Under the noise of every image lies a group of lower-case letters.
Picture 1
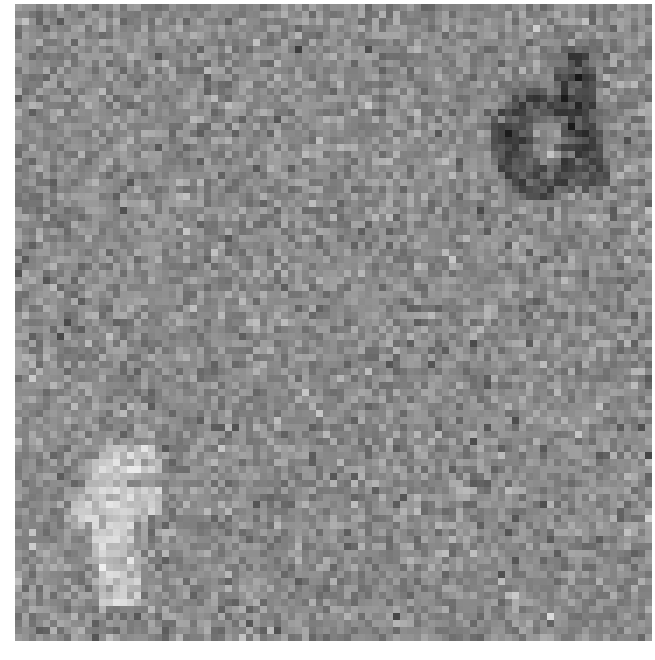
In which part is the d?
top right
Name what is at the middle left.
nothing
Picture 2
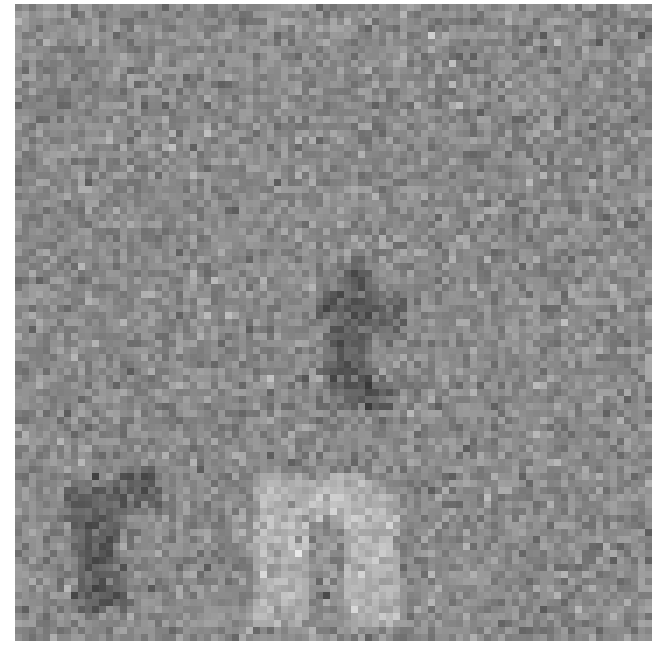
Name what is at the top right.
nothing
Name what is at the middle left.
nothing
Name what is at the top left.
nothing
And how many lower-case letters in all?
3
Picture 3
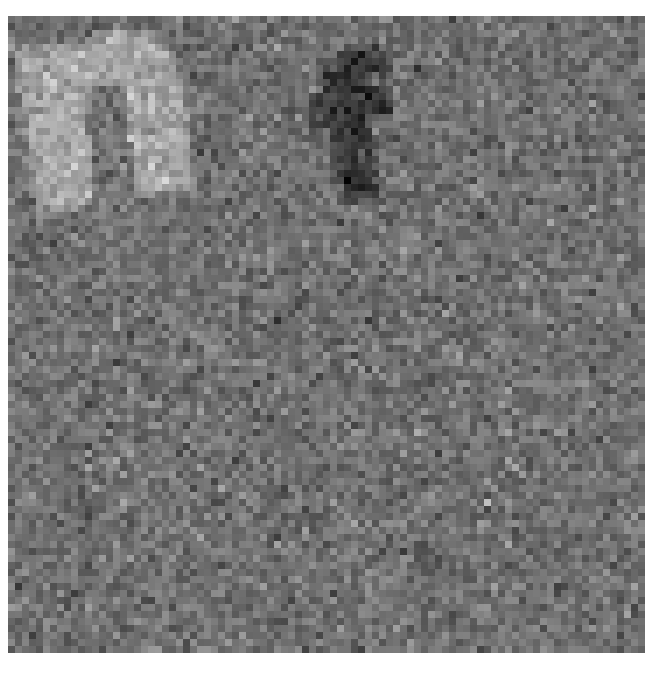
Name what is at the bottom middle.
nothing
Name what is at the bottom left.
nothing
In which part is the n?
top left
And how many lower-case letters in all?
2
